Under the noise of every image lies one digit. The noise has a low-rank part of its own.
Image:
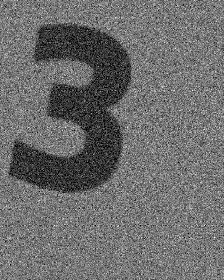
3
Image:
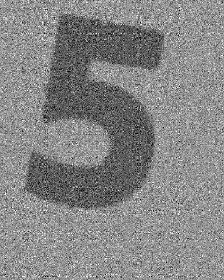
5
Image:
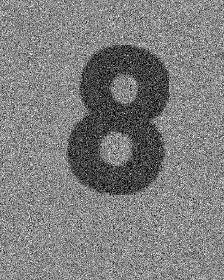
8
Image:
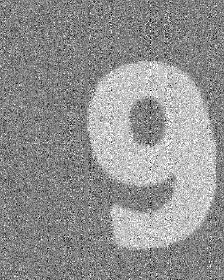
9
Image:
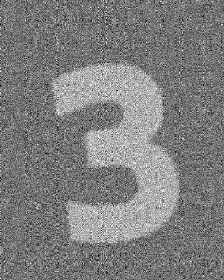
3
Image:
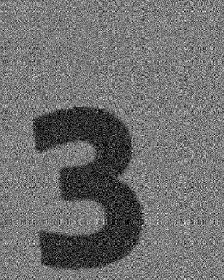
3
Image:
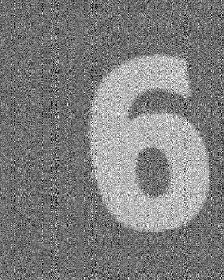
6
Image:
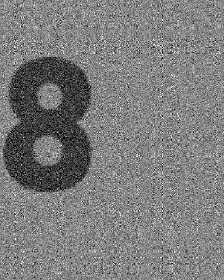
8
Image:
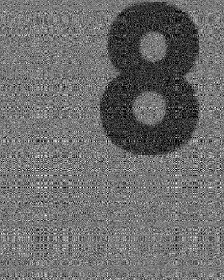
8
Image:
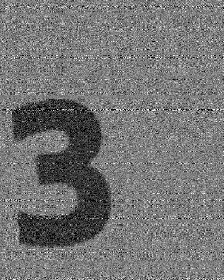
3
